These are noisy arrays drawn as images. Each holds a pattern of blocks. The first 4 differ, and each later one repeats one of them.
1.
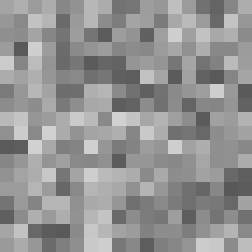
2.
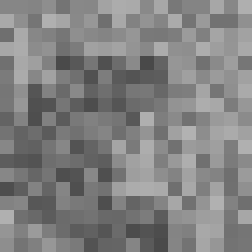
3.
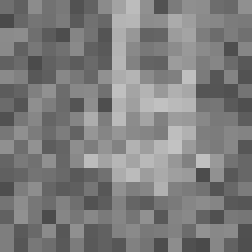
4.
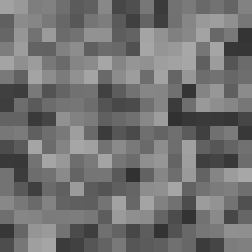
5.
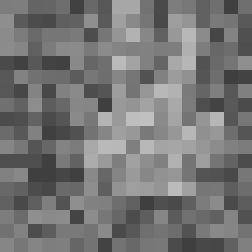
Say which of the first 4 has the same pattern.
3
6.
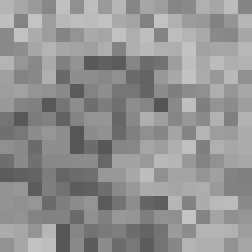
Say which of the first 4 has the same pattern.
2
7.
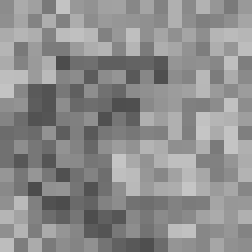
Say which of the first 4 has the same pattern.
2
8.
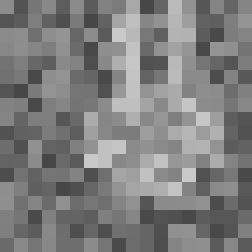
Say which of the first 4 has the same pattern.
3
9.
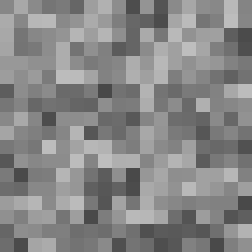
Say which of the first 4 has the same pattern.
4
